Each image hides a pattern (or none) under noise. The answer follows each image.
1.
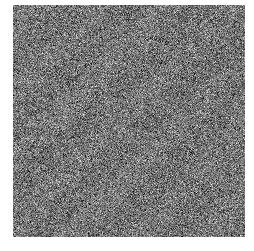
diagonal stripes
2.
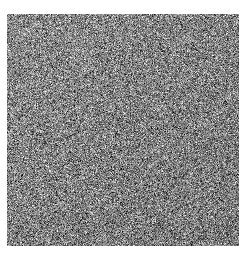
a smooth slope
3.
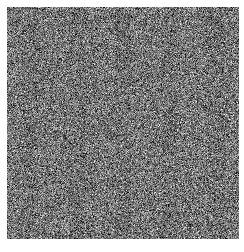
vertical stripes
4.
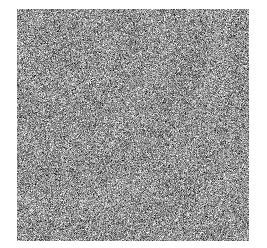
rings round one point
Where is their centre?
top left
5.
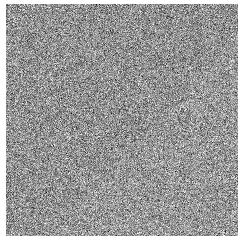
a sharp edge
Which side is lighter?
bottom right
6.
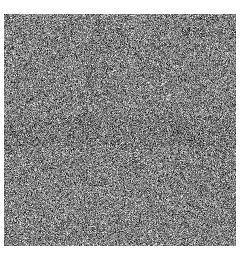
one horizontal stripe
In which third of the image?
middle
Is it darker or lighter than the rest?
darker
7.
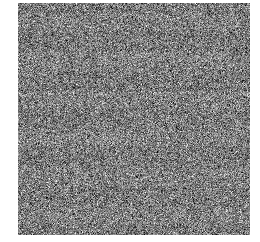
horizontal stripes
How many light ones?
6
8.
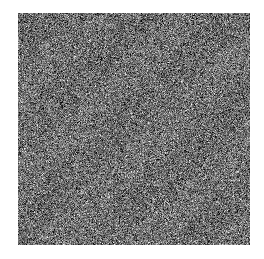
diagonal stripes
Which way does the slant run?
bottom left to top right
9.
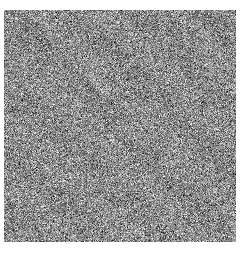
diagonal stripes
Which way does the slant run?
top left to bottom right
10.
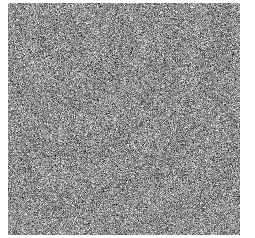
rings round one point
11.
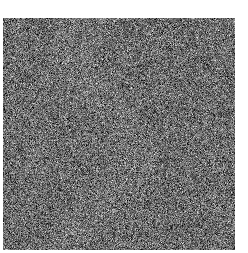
a wavy band
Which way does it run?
top to bottom
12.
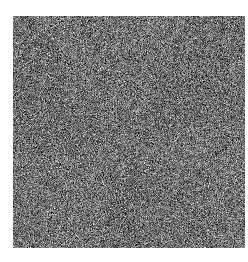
spokes from one point
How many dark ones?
3
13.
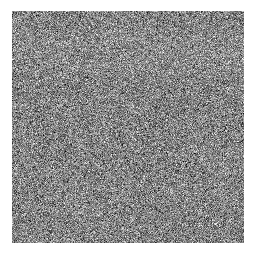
one horizontal stripe
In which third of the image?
top
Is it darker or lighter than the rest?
lighter
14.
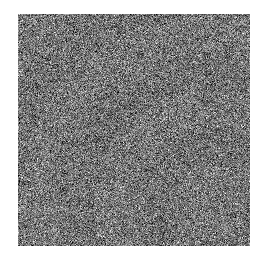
rings round one point
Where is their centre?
bottom right
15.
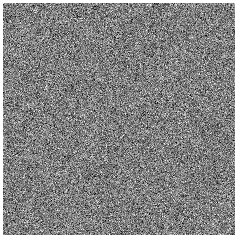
only noise
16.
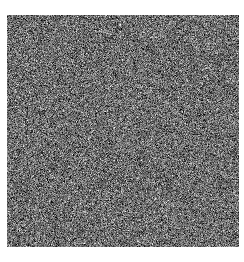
only noise
